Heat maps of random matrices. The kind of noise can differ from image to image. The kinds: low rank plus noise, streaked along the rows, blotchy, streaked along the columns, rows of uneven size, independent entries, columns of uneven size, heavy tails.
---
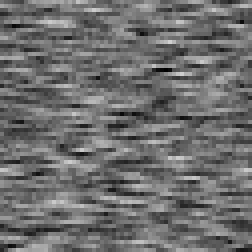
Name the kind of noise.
streaked along the rows
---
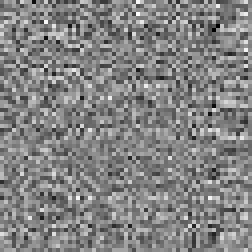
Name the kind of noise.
low rank plus noise
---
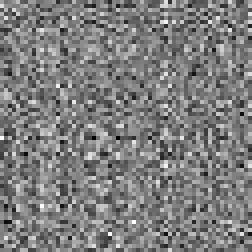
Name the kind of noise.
low rank plus noise
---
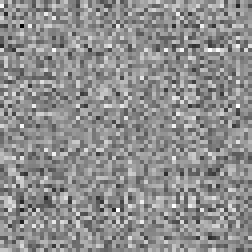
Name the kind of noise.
low rank plus noise
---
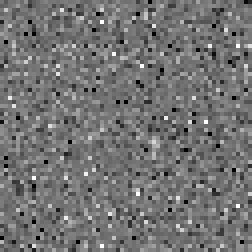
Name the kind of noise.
heavy tails
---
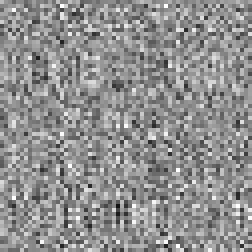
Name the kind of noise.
low rank plus noise
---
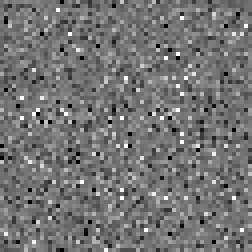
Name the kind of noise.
heavy tails
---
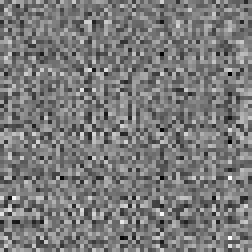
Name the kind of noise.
low rank plus noise
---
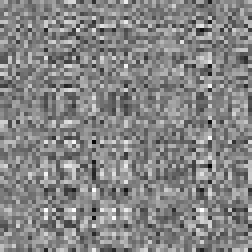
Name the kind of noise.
low rank plus noise
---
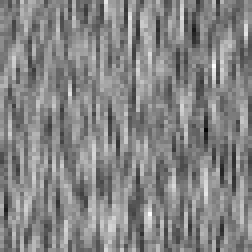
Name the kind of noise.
streaked along the columns
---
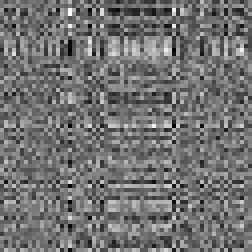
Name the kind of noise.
low rank plus noise
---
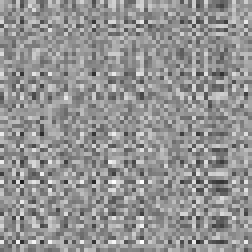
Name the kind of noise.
low rank plus noise
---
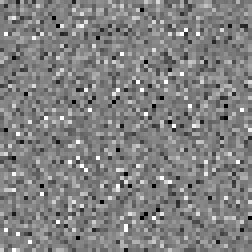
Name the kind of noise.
heavy tails
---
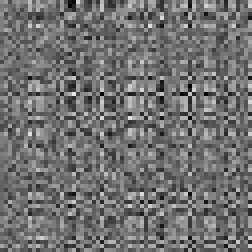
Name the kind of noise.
low rank plus noise
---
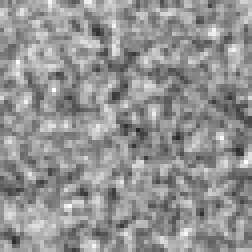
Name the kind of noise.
blotchy
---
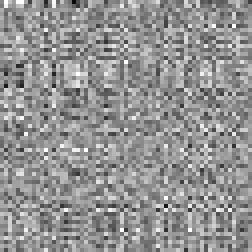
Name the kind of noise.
low rank plus noise
